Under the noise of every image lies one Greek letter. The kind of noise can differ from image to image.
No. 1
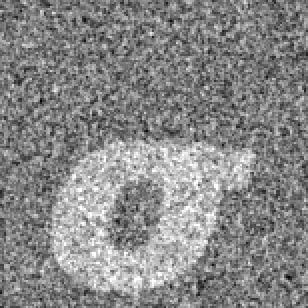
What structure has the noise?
blotchy
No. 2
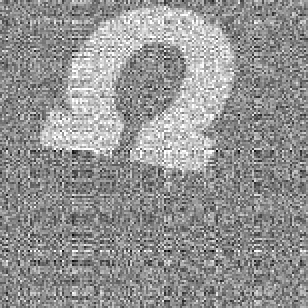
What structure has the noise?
low rank plus noise
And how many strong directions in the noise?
one
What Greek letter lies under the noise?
omega
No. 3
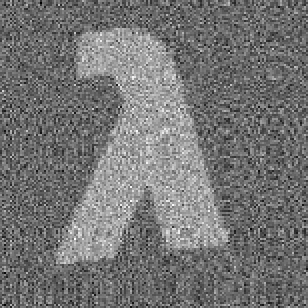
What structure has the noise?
low rank plus noise
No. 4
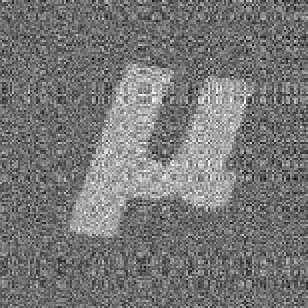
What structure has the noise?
low rank plus noise
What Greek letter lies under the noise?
mu
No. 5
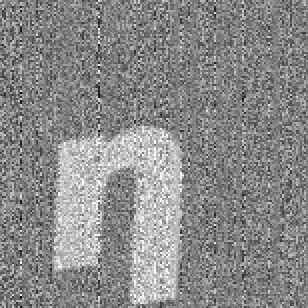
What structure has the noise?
columns of uneven size
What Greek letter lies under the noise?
eta
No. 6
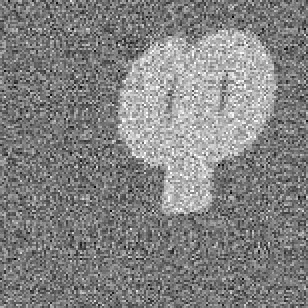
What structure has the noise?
low rank plus noise
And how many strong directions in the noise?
three or four
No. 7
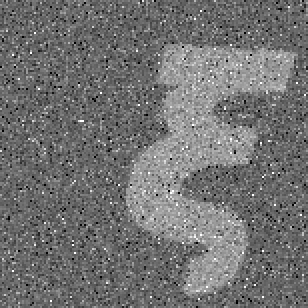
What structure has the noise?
heavy tails
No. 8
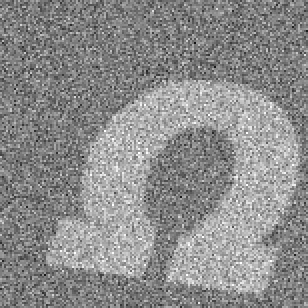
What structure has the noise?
independent entries
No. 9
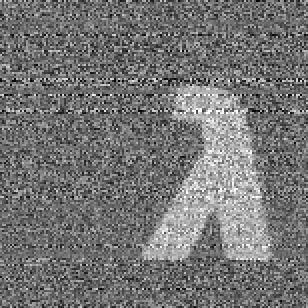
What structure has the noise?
rows of uneven size
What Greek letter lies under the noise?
lambda
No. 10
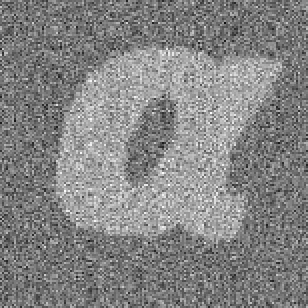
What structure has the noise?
low rank plus noise
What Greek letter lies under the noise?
alpha
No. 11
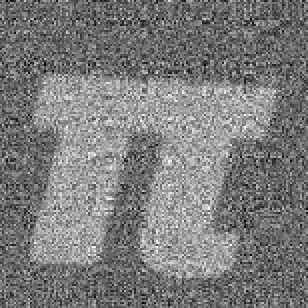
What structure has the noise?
low rank plus noise
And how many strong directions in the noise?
three or four
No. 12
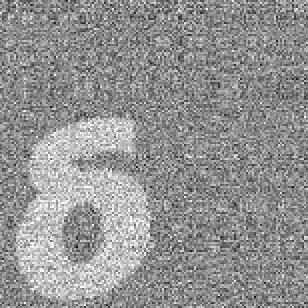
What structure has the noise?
low rank plus noise
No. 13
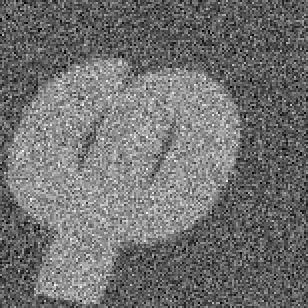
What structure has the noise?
independent entries
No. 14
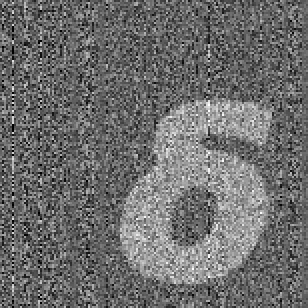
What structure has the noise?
columns of uneven size
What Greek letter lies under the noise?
delta
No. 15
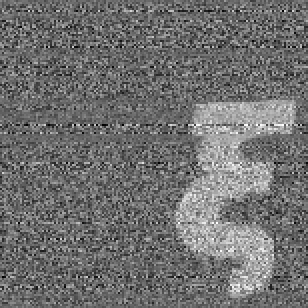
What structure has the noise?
rows of uneven size
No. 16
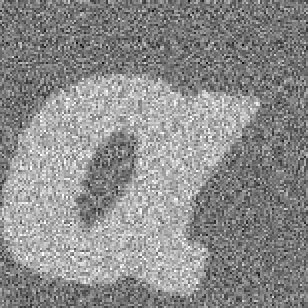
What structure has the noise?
low rank plus noise
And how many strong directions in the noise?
five to eight
